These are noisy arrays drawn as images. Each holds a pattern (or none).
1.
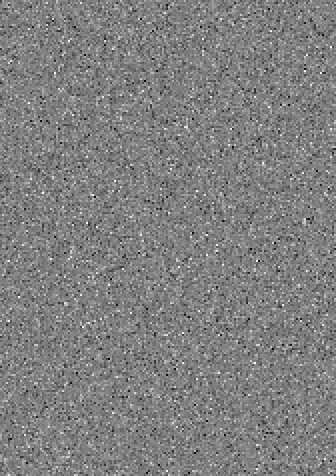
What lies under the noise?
only noise
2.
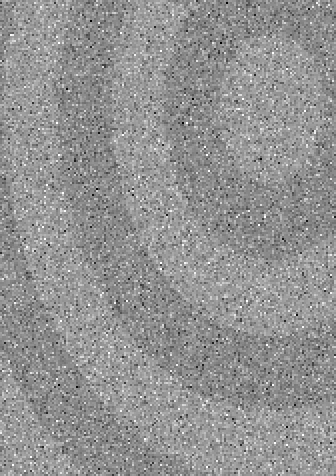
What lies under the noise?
rings round one point
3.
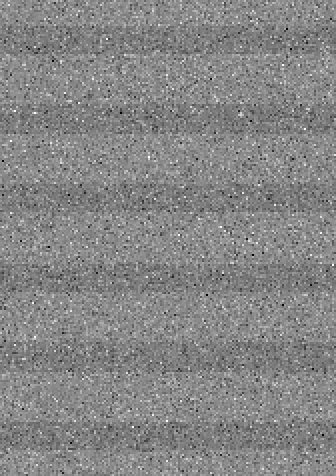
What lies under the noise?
horizontal stripes
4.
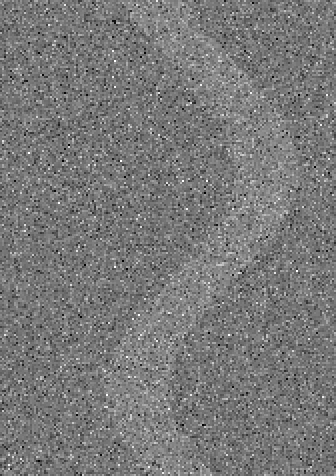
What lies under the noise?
a wavy band
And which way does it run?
top to bottom
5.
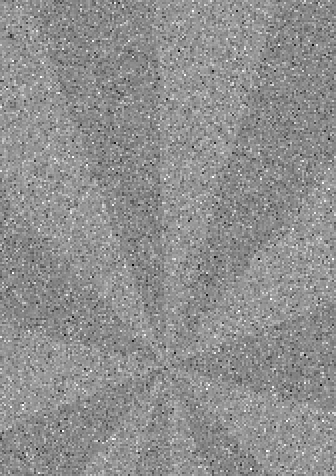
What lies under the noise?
spokes from one point
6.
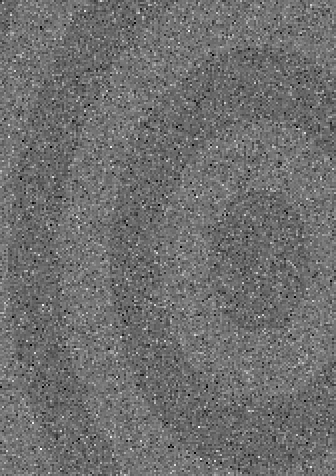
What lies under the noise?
rings round one point
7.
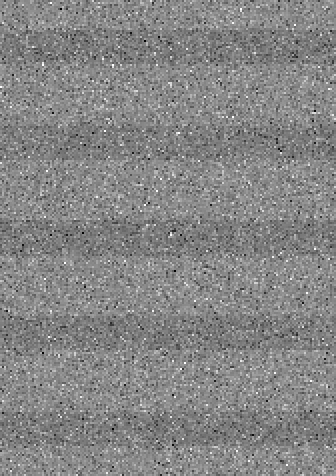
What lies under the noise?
horizontal stripes
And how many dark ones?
5
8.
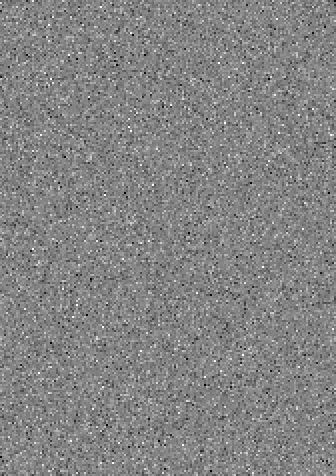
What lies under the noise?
only noise
